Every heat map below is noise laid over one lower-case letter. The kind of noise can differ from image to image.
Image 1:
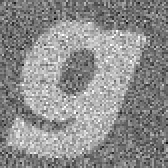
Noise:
low rank plus noise
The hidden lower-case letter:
g
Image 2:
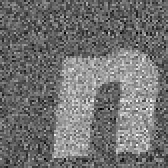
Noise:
low rank plus noise
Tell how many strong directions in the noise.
one
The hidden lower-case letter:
n
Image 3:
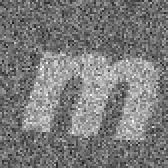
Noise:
independent entries
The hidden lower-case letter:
m
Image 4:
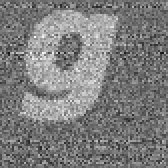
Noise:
rows of uneven size
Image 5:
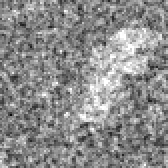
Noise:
blotchy
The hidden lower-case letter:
f
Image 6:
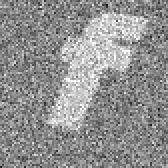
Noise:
independent entries
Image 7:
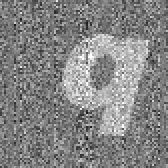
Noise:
columns of uneven size
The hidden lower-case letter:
q
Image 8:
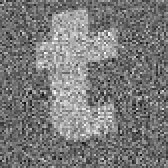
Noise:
low rank plus noise
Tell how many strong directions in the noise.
two
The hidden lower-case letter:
t
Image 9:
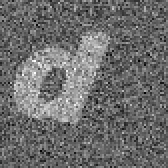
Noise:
low rank plus noise
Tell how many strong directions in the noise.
five to eight
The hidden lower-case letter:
d
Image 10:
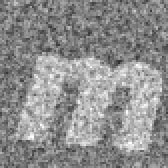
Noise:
blotchy
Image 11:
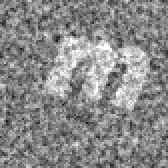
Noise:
blotchy
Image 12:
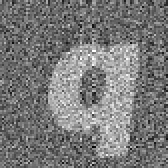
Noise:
low rank plus noise
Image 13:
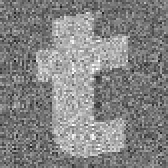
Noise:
low rank plus noise
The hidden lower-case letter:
t
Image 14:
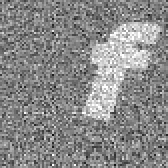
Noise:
low rank plus noise
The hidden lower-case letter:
f
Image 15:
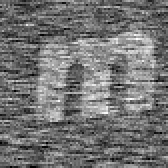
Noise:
streaked along the rows
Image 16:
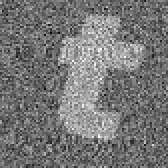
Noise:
low rank plus noise
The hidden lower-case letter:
t
